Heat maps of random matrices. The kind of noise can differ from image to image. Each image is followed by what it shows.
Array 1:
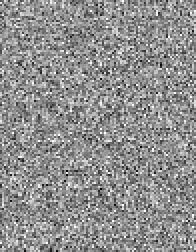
low rank plus noise
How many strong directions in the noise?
five to eight
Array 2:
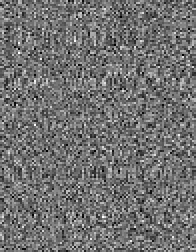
low rank plus noise
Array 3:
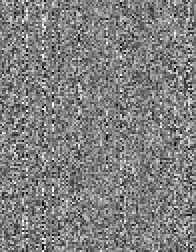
columns of uneven size
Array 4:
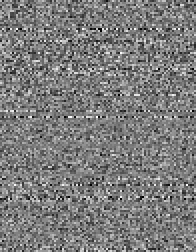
rows of uneven size
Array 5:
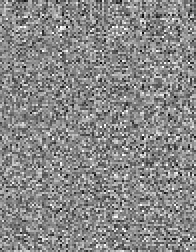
low rank plus noise
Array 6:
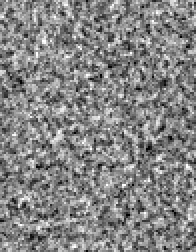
blotchy
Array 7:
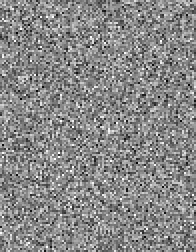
independent entries
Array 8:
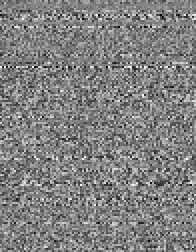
rows of uneven size
